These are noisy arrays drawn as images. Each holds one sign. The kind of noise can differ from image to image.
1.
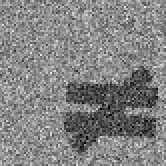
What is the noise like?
independent entries
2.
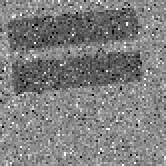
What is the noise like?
heavy tails
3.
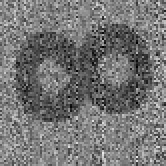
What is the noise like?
columns of uneven size
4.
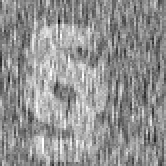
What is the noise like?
streaked along the columns
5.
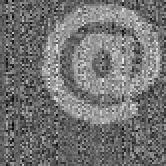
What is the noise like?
columns of uneven size
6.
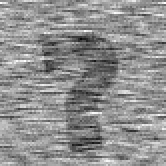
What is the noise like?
streaked along the rows
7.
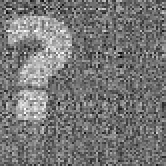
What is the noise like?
low rank plus noise
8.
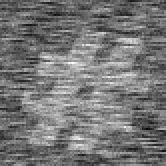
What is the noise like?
streaked along the rows
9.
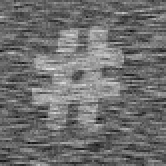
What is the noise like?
streaked along the rows
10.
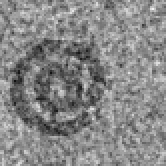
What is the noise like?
blotchy
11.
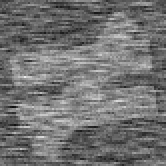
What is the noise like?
streaked along the rows
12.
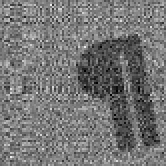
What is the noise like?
low rank plus noise
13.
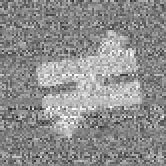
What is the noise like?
rows of uneven size
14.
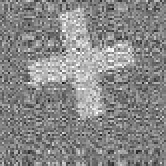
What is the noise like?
low rank plus noise
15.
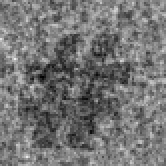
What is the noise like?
blotchy
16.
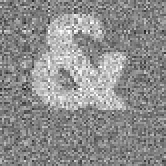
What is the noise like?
low rank plus noise
